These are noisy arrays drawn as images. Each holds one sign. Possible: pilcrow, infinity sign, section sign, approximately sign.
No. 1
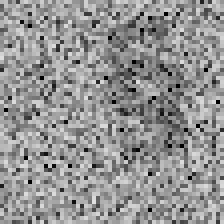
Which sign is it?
section sign
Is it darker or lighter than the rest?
darker
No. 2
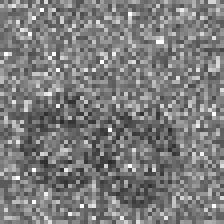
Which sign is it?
infinity sign
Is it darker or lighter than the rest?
darker
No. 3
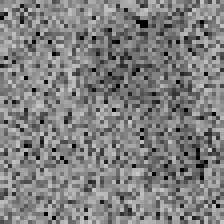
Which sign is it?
pilcrow
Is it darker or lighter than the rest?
darker
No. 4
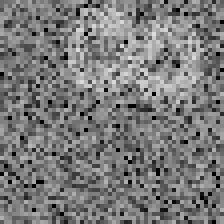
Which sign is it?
infinity sign
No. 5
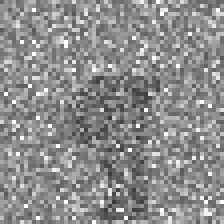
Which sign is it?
pilcrow
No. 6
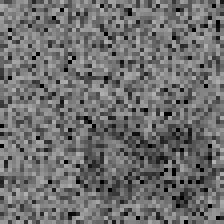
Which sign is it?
infinity sign
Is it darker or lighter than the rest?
darker
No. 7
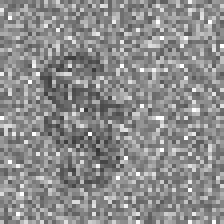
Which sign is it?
section sign
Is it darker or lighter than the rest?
darker
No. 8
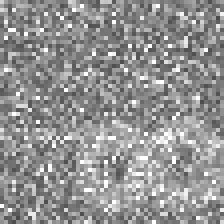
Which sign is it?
infinity sign
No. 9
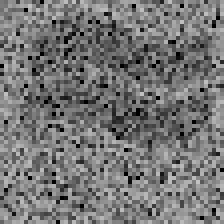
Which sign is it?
approximately sign
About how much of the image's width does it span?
nearly all
